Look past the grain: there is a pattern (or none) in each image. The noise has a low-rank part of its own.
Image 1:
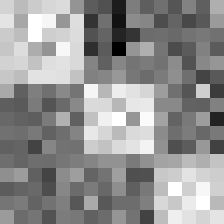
blocks along the diagonal
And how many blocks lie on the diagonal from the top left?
3
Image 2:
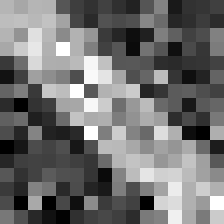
a diagonal band
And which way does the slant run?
top left to bottom right
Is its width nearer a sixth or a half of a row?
a half
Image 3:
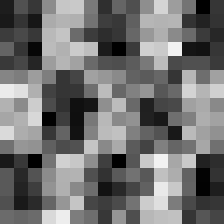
a checkerboard
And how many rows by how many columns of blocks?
3 by 5
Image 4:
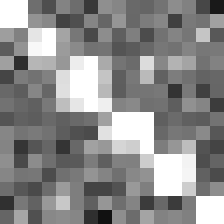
blocks along the diagonal
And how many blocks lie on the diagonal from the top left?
6
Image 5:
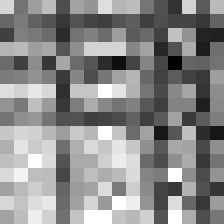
bands of rows crossing bands of columns
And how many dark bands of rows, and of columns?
3 and 3
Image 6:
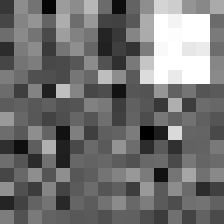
one block
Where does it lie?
top right
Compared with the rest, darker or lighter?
lighter
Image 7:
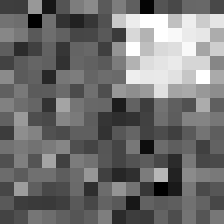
one block
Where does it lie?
top right
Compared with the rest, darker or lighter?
lighter
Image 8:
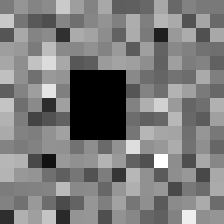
one block
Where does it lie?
centre
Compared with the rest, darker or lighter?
darker
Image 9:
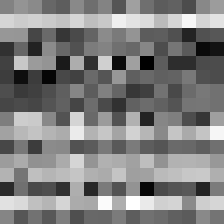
bands of rows
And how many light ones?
4
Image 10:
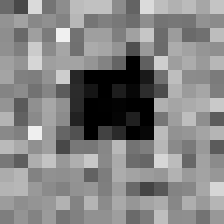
one block
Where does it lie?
centre
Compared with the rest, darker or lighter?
darker
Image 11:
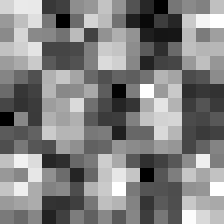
a checkerboard
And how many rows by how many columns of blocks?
3 by 5
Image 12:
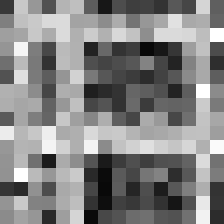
bands of rows crossing bands of columns
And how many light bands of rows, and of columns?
2 and 3
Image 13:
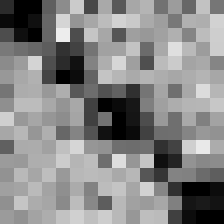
blocks along the diagonal
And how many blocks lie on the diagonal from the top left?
5
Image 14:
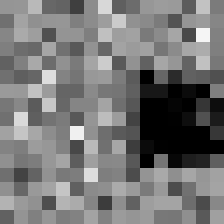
one block
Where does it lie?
middle right
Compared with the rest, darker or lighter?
darker
